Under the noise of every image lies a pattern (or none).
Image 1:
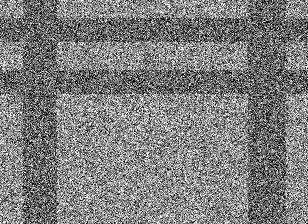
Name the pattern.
bands of rows crossing bands of columns
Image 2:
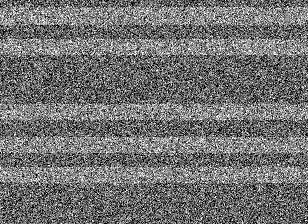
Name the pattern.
bands of rows
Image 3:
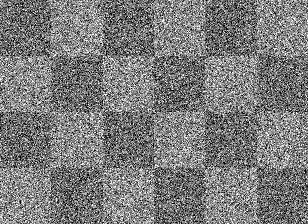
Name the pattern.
a checkerboard
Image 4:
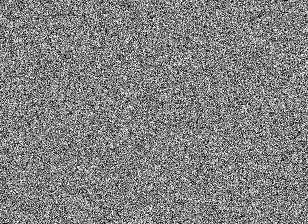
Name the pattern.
only noise
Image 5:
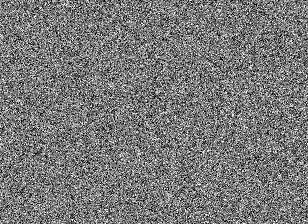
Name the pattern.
only noise
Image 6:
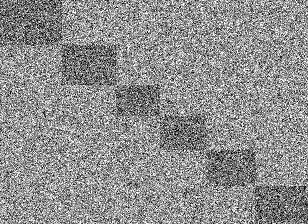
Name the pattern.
blocks along the diagonal
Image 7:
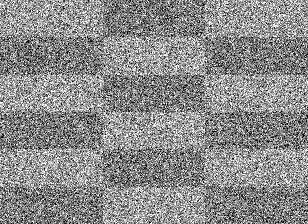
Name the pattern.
a checkerboard
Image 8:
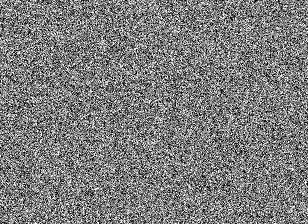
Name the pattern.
only noise
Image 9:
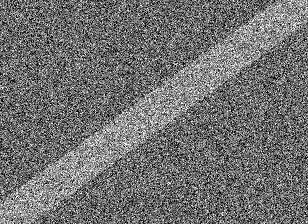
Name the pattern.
a diagonal band
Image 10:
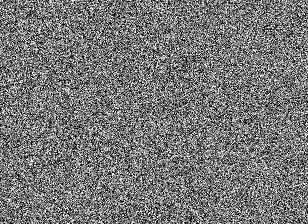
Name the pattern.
only noise
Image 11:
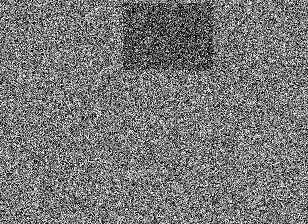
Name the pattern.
one block
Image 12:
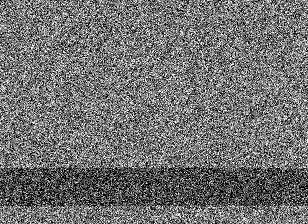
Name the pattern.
one band of rows
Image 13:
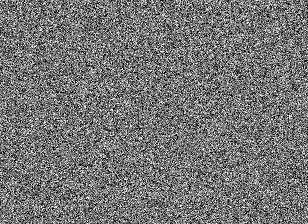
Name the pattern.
only noise
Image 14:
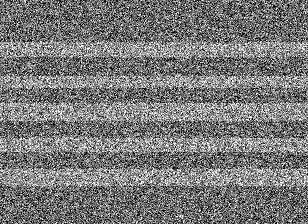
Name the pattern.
bands of rows
